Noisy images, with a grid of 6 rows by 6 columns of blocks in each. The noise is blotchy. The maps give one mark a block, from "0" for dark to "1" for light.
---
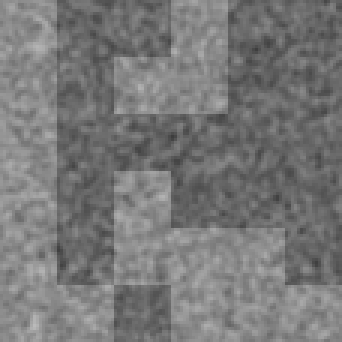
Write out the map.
1 0 0 1 0 0
1 0 1 1 0 0
1 0 0 0 0 0
1 0 1 0 0 0
1 0 1 1 1 0
1 1 0 1 1 1
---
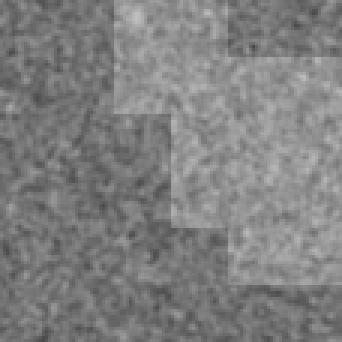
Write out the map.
0 0 1 1 0 0
0 0 1 1 1 1
0 0 0 1 1 1
0 0 0 1 1 1
0 0 0 0 1 1
0 0 0 0 0 0
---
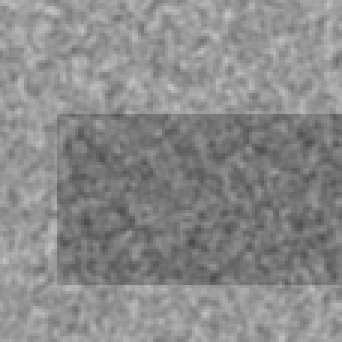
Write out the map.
1 1 1 1 1 1
1 1 1 1 1 1
1 0 0 0 0 0
1 0 0 0 0 0
1 0 0 0 0 0
1 1 1 1 1 1
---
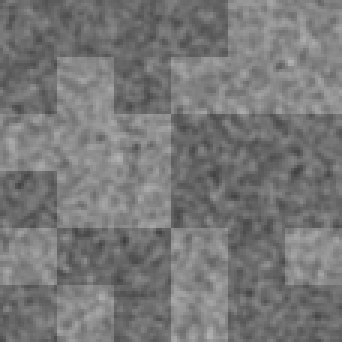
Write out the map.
0 0 0 0 1 1
0 1 0 1 1 1
1 1 1 0 0 0
0 1 1 0 0 0
1 0 0 1 0 1
0 1 0 1 0 0
